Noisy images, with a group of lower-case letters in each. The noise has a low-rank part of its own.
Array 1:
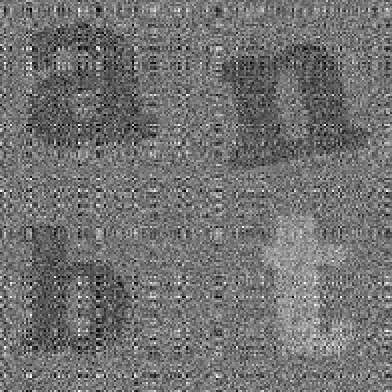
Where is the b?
bottom left
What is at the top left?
a
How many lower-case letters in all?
4
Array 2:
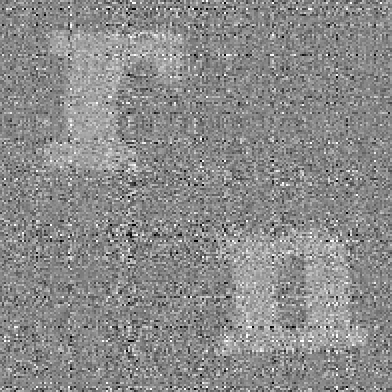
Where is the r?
top left
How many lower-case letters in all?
2
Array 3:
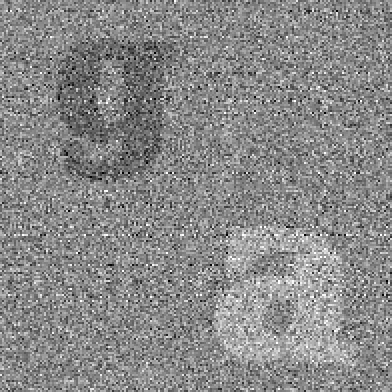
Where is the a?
bottom right
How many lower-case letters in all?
2
